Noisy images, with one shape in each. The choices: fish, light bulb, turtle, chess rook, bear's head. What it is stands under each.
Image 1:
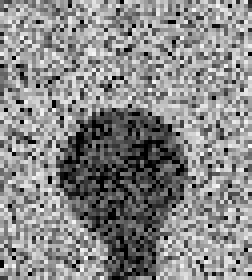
light bulb
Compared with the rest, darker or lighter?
darker
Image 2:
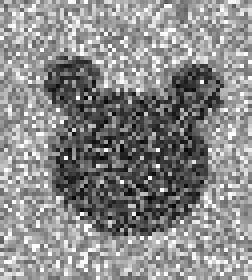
bear's head
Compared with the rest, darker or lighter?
darker
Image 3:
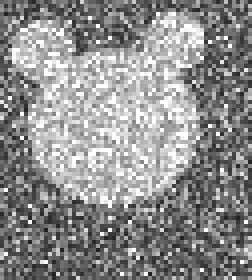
bear's head
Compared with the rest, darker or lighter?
lighter
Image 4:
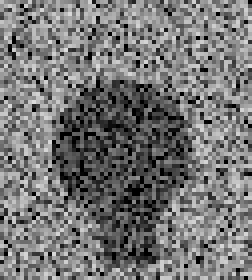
light bulb
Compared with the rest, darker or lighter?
darker
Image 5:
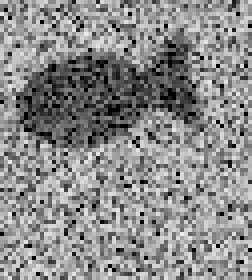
fish
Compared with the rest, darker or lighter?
darker
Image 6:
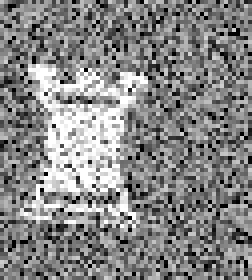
chess rook
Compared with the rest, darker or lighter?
lighter
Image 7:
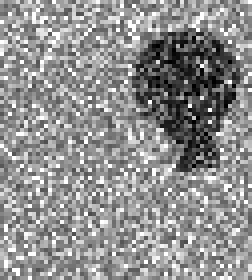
light bulb
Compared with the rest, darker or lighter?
darker
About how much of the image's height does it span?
half
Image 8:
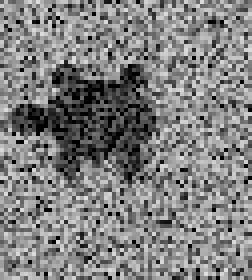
turtle
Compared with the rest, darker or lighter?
darker
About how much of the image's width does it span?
two thirds
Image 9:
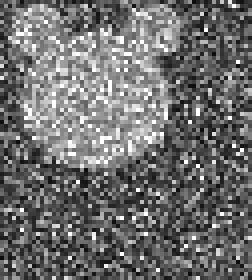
bear's head
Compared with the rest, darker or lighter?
lighter
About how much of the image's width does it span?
two thirds
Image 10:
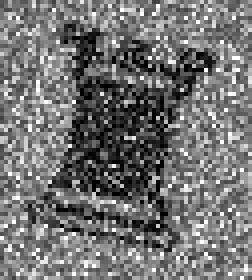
chess rook
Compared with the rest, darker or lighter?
darker
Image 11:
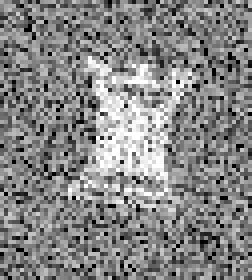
chess rook
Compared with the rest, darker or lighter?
lighter
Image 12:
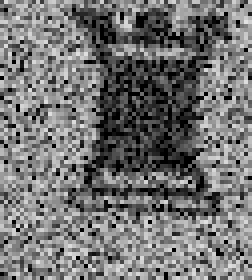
chess rook
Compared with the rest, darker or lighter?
darker
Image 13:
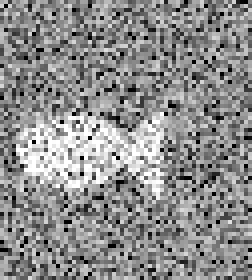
fish
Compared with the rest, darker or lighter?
lighter
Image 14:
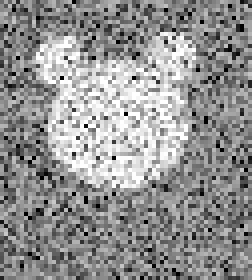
bear's head
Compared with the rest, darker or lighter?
lighter
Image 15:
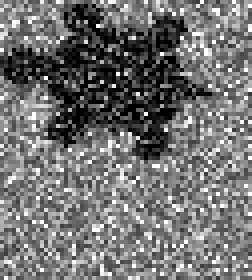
turtle
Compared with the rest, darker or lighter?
darker
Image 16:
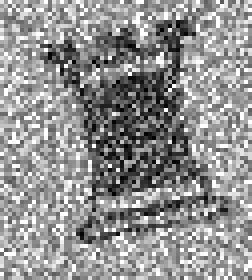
chess rook
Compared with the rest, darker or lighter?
darker
